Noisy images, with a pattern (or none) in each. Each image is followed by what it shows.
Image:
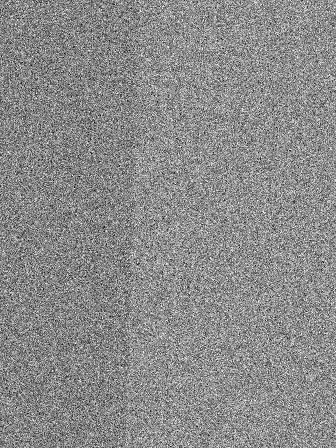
a sharp edge
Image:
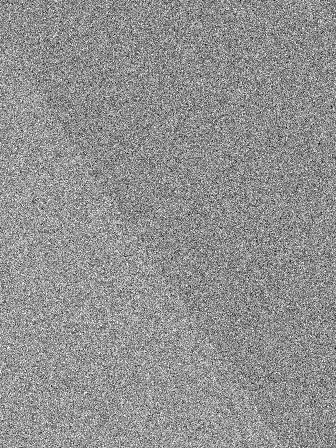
a sharp edge
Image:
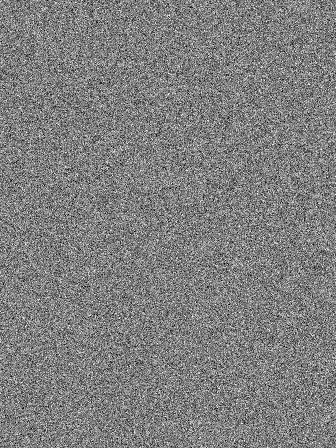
only noise
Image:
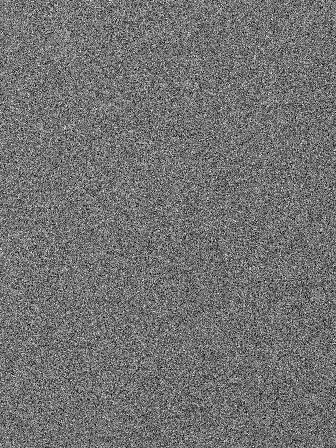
a smooth slope
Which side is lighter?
top left
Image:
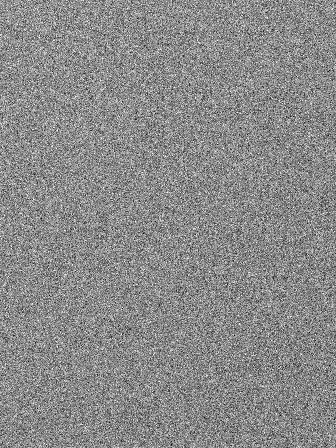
a smooth slope
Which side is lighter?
top left
